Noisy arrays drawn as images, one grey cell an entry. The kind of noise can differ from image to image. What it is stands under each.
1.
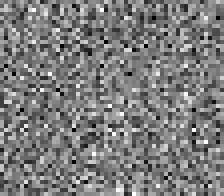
low rank plus noise
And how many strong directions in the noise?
two
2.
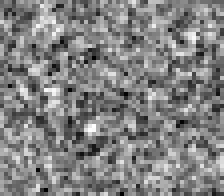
blotchy
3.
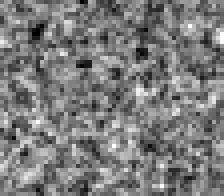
blotchy
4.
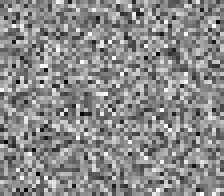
independent entries
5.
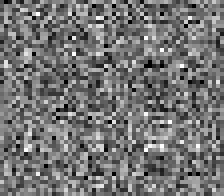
low rank plus noise
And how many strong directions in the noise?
one
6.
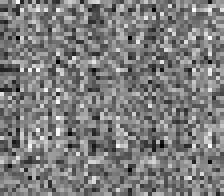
low rank plus noise
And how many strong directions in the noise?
one
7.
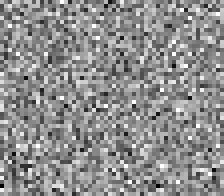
independent entries
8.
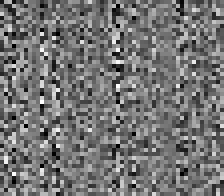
columns of uneven size
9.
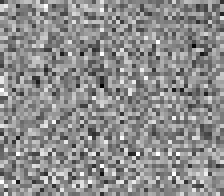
low rank plus noise
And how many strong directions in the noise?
five to eight
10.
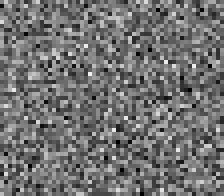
independent entries
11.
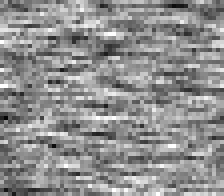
streaked along the rows
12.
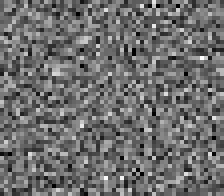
low rank plus noise
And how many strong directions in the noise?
five to eight
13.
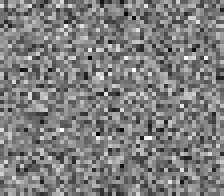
low rank plus noise
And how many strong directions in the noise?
five to eight
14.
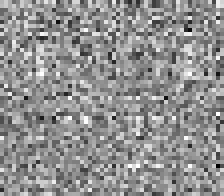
low rank plus noise
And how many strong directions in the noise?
two
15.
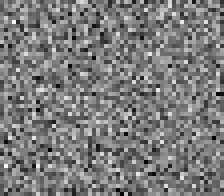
independent entries
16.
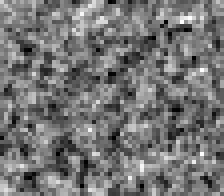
blotchy
